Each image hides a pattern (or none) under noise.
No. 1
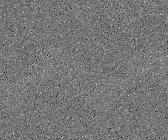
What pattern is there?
a wavy band
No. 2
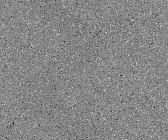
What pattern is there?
a wavy band
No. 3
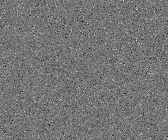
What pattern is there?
only noise
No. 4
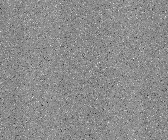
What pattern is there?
vertical stripes
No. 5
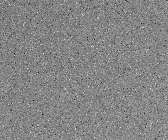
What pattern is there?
a smooth slope
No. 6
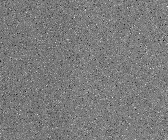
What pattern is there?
a sharp edge
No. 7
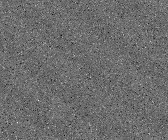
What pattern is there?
diagonal stripes
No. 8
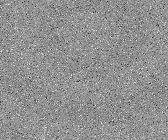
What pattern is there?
rings round one point
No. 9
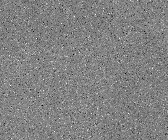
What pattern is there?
spokes from one point
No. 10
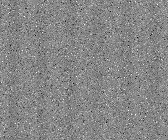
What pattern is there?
vertical stripes
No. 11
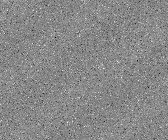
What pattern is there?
diagonal stripes
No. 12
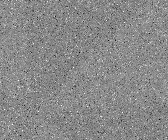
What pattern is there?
spokes from one point
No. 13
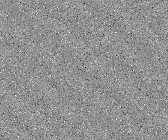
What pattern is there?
diagonal stripes
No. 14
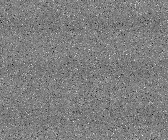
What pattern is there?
horizontal stripes
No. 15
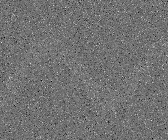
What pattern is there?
a wavy band
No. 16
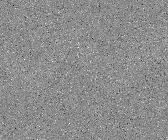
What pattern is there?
a wavy band
